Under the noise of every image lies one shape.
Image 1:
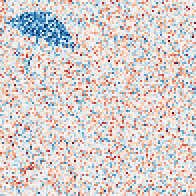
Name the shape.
umbrella
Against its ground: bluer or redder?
bluer
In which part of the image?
top left
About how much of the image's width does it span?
a third
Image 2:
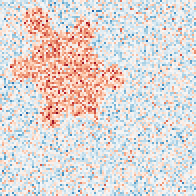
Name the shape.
turtle
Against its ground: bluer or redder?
redder
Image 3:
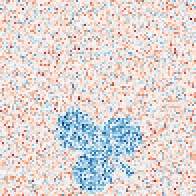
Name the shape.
club
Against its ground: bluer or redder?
bluer
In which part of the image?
bottom middle
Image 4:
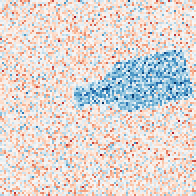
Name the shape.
bottle
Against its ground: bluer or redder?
bluer
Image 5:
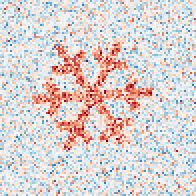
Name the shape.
snowflake
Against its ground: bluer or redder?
redder
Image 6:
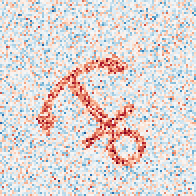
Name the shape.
anchor
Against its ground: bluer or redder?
redder
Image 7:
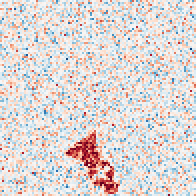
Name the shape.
chess bishop
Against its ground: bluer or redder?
redder
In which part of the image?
bottom middle
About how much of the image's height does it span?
a third
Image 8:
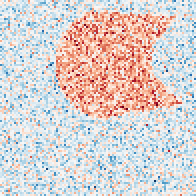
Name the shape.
cat's head
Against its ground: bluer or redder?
redder
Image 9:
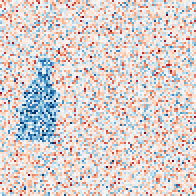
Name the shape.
bottle
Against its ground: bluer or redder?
bluer
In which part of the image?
middle left
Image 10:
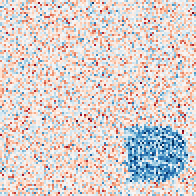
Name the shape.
ghost
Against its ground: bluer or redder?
bluer
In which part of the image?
bottom right
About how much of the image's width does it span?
a third
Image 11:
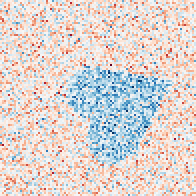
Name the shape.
heart
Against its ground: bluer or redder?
bluer
